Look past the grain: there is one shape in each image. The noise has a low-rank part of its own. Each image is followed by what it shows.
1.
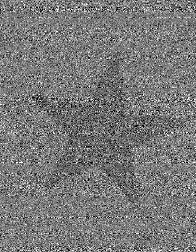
star
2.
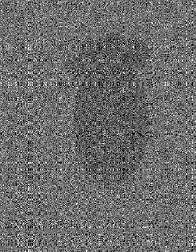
footprint
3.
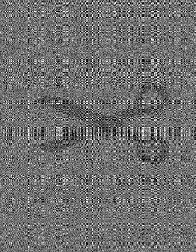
pair of scissors
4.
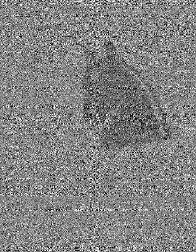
chess knight
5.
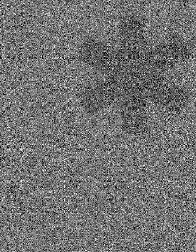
asterisk
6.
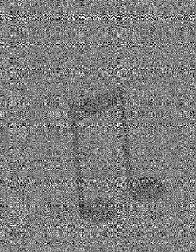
pair of musical notes
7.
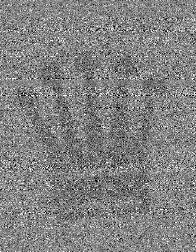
chess queen
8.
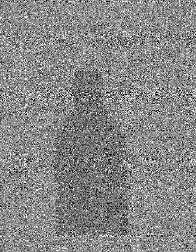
bottle
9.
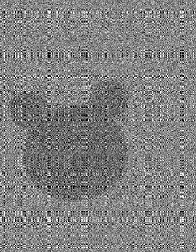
bear's head
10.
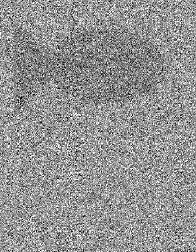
fish
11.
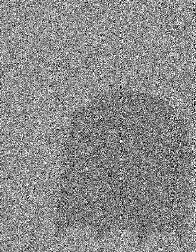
ghost
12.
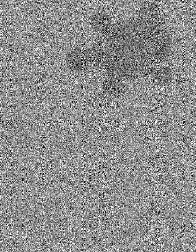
turtle
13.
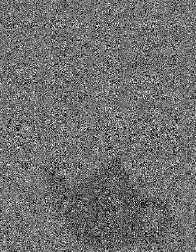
teapot
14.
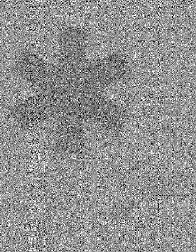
asterisk
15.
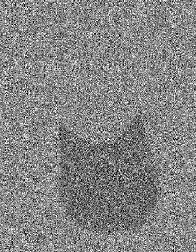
cat's head
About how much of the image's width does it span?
half
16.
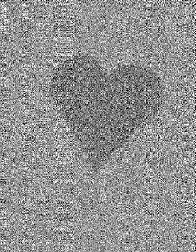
heart
